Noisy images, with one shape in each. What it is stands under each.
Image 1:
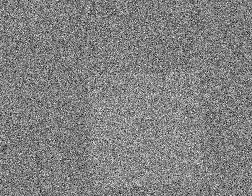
light square
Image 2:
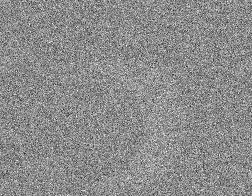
light crescent
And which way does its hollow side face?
left
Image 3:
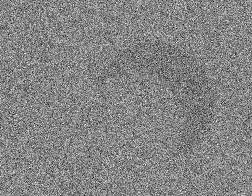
dark crescent
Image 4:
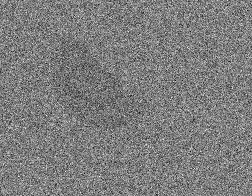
dark half disc
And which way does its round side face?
down and left
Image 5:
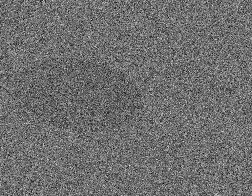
dark ellipse
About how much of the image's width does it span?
half
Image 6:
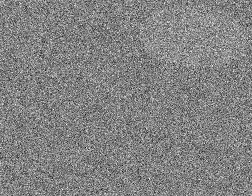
light ellipse, top right
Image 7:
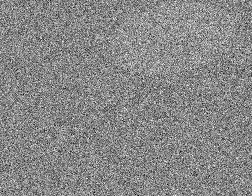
light ellipse
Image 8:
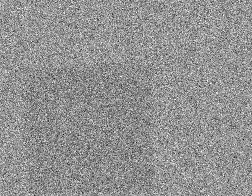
dark square
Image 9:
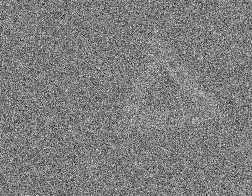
light triangle frame
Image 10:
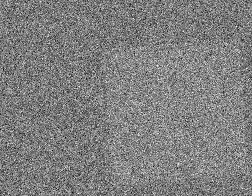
light square
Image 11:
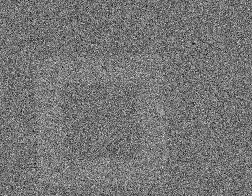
light square frame
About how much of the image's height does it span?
two thirds
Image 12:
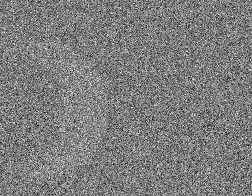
light crescent
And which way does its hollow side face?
left
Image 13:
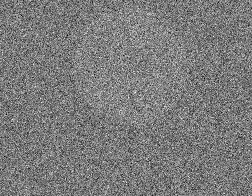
light disc
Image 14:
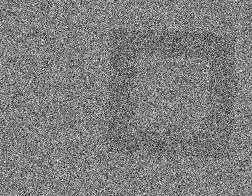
dark square frame
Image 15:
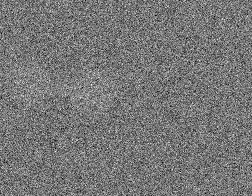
light dumbbell, middle left
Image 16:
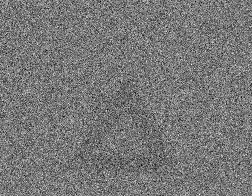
dark triangle frame
